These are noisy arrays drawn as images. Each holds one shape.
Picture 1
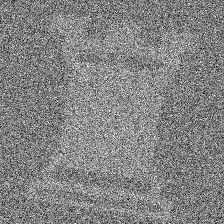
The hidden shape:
chess rook
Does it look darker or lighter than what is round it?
lighter
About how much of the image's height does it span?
nearly all
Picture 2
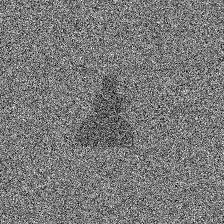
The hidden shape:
chess pawn
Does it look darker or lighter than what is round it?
darker
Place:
centre
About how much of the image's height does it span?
a third
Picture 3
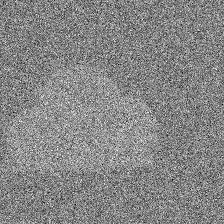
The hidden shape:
cloud
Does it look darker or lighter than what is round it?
lighter
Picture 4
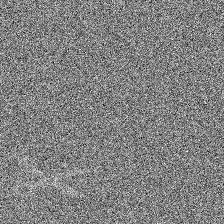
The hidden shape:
pair of scissors
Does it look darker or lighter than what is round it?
lighter
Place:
bottom left
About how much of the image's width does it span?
a third
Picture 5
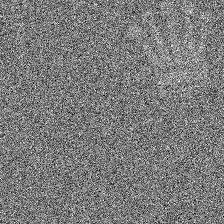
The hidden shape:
chess queen
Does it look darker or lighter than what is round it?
lighter
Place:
top right
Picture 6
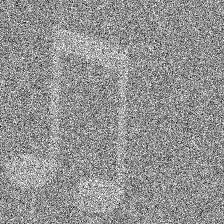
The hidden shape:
pair of musical notes
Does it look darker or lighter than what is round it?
lighter
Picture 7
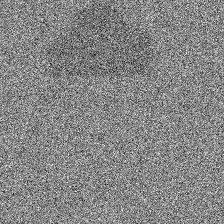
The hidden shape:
cloud
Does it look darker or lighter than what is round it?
darker
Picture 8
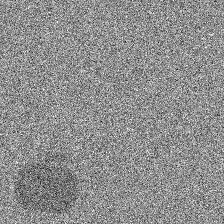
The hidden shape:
apple
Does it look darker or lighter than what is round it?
darker
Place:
bottom left
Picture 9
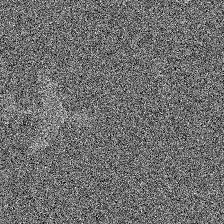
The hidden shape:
airplane
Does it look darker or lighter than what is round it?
lighter
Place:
middle left
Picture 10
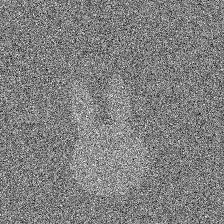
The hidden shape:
rabbit's head
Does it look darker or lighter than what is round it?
lighter
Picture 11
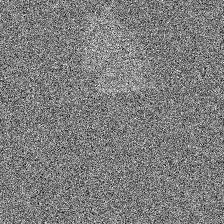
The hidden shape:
chess knight
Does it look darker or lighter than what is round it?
lighter
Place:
top middle
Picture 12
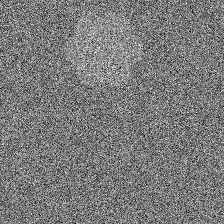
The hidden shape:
flower
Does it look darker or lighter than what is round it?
lighter
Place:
top middle
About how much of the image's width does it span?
a third
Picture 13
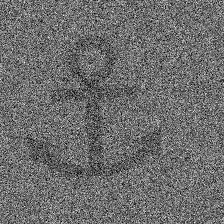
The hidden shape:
anchor
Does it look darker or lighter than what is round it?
darker
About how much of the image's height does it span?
two thirds
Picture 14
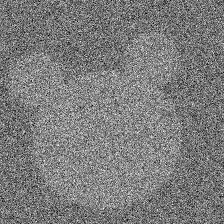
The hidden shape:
bear's head
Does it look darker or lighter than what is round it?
lighter
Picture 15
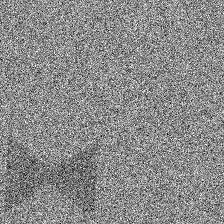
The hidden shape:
bow tie
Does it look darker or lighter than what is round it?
darker
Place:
bottom left
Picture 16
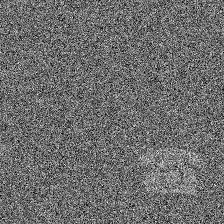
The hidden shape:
telephone
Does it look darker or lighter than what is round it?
lighter
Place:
bottom right
